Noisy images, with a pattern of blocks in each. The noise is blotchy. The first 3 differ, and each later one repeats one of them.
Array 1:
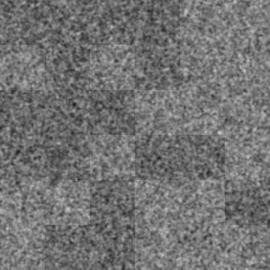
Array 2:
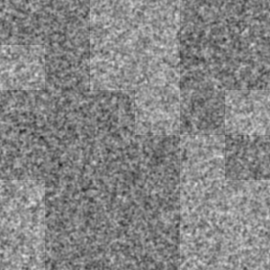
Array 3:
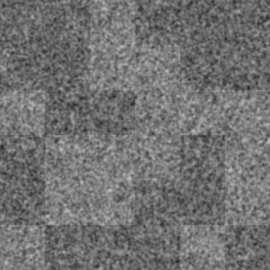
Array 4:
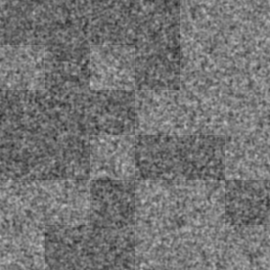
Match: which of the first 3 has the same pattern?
1
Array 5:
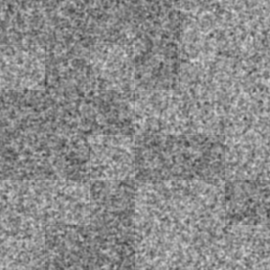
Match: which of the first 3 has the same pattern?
1
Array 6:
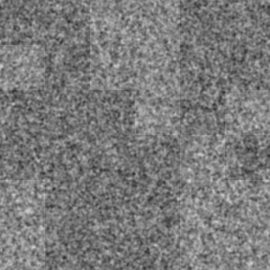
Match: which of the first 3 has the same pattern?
2
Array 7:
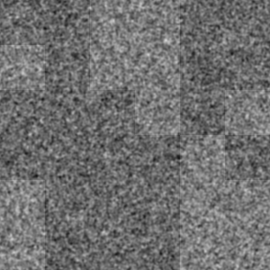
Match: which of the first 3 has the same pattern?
2
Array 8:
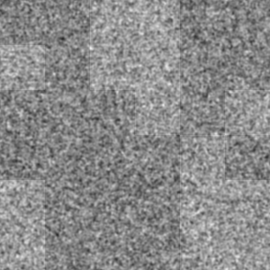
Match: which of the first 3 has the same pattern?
2
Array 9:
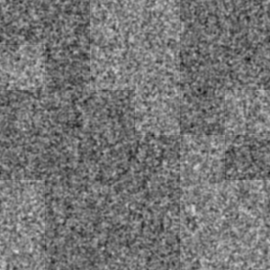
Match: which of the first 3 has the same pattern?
2
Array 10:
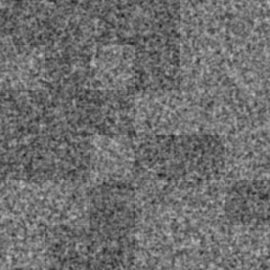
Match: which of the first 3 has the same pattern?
1
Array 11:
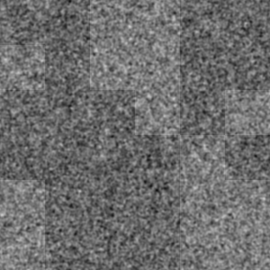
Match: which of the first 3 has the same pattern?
2
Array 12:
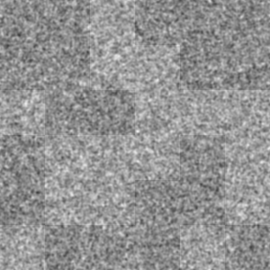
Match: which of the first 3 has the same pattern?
3
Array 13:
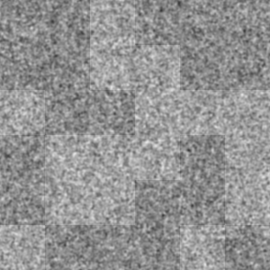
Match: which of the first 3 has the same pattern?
3
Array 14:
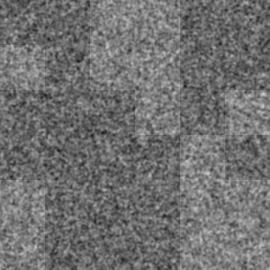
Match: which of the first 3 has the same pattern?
2
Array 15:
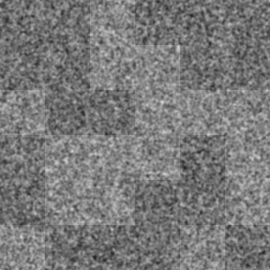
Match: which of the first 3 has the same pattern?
3
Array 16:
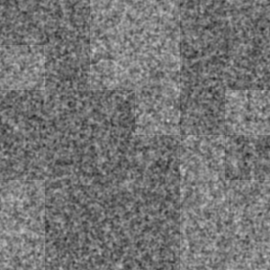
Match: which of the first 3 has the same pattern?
2
